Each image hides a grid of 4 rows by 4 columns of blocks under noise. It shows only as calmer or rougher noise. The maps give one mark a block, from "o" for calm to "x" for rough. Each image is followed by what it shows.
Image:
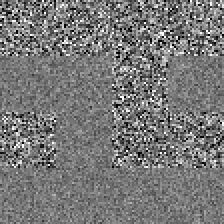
xxxx
ooxo
xoxx
oooo
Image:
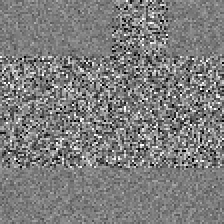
ooxo
xxxx
xxxx
oooo
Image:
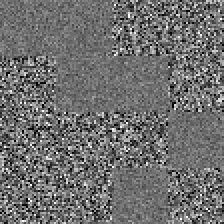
ooxx
xoox
xxxo
xxox
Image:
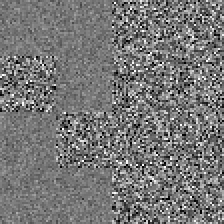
ooxx
xoxx
oxxx
ooxx
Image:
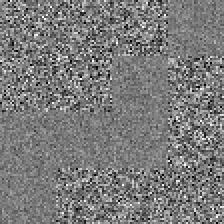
xxxo
xxox
ooox
oxxx
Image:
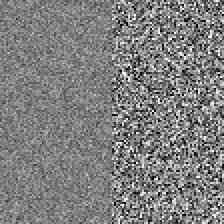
ooxx
ooxx
ooxx
ooxx
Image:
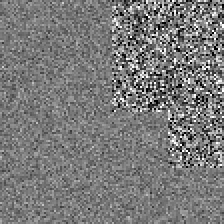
ooxx
ooxx
ooox
oooo
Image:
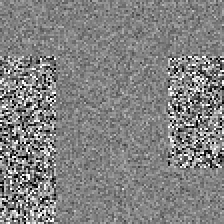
oooo
xoox
xoox
xooo
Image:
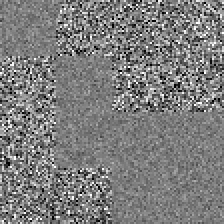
oxxx
xoxx
xooo
xxoo
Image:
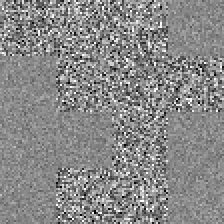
xxxo
oxxx
ooxo
oxxo
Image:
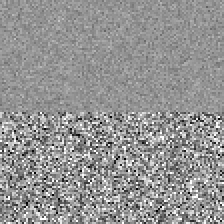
oooo
oooo
xxxx
xxxx
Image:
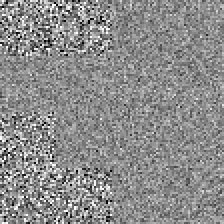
xxoo
oooo
xooo
xxoo
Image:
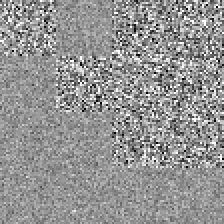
xoxx
oxxx
ooxx
oooo
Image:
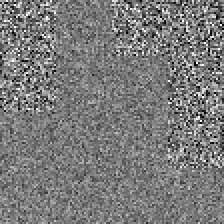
xoxx
xoox
ooox
oooo
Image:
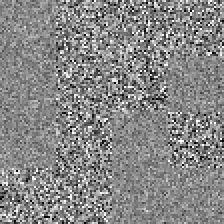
oxxx
oxxo
oxox
xxoo
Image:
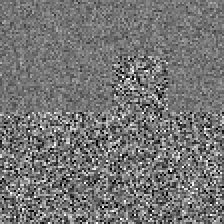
oooo
ooxo
xxxx
xxxx
